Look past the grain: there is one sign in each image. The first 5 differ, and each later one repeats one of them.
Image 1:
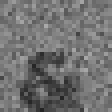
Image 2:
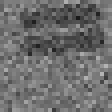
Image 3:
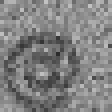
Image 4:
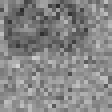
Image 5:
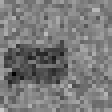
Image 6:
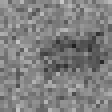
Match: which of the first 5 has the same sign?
5
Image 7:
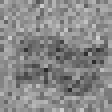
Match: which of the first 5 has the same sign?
5
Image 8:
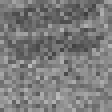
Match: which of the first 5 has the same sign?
2
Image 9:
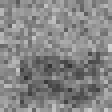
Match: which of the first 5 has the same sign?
5
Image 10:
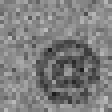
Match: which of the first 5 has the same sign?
3
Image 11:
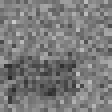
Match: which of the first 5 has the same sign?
5
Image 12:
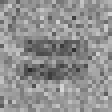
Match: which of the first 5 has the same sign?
2
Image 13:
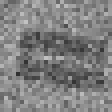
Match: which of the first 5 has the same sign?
2
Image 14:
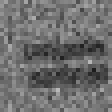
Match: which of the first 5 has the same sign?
2
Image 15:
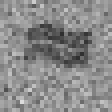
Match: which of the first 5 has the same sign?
5
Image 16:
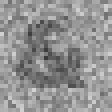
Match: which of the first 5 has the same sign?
1
